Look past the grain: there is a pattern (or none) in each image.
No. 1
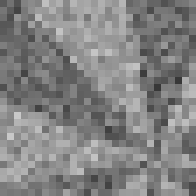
spokes from one point
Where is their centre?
bottom right
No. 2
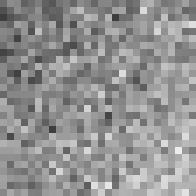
a smooth slope
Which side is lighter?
bottom right
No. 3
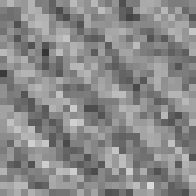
diagonal stripes
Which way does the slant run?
top left to bottom right
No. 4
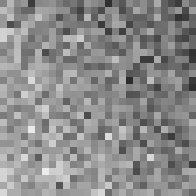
a smooth slope
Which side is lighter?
bottom left
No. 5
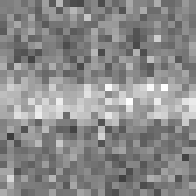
one horizontal stripe
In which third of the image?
middle
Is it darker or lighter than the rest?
lighter
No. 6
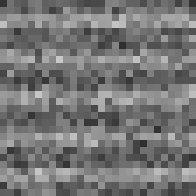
horizontal stripes
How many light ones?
5
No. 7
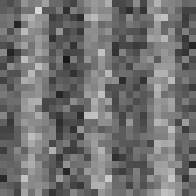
vertical stripes
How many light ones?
3
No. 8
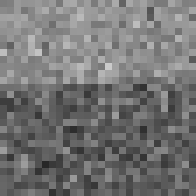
a sharp edge
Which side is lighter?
top
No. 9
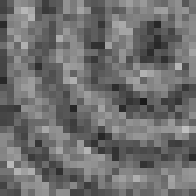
rings round one point
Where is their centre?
top right
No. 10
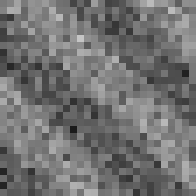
diagonal stripes
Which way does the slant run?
top left to bottom right
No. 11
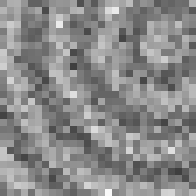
rings round one point
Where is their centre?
top right
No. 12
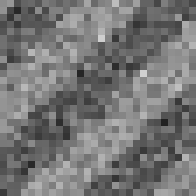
diagonal stripes
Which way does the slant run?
bottom left to top right
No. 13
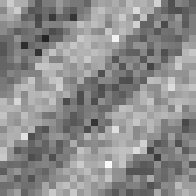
diagonal stripes
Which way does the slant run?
bottom left to top right
